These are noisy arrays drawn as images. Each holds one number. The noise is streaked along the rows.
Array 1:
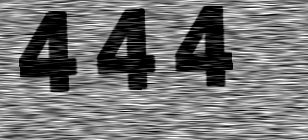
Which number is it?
444
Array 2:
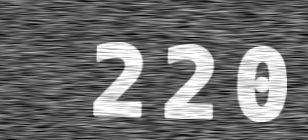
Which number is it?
220
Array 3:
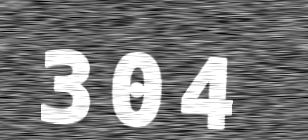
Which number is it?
304
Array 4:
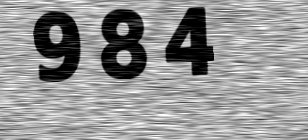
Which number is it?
984
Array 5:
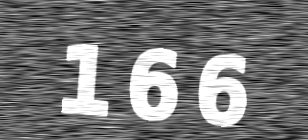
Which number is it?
166
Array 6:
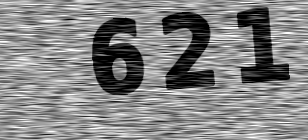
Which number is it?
621
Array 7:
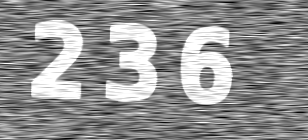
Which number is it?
236
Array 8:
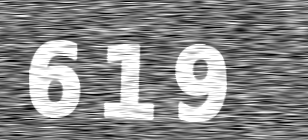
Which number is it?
619
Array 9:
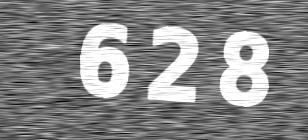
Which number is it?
628
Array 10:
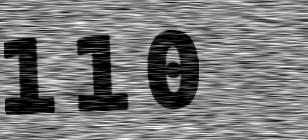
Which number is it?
110
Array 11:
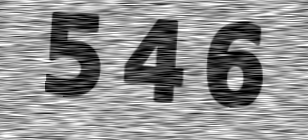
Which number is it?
546
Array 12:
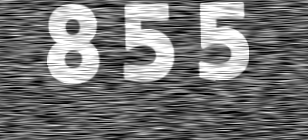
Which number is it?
855
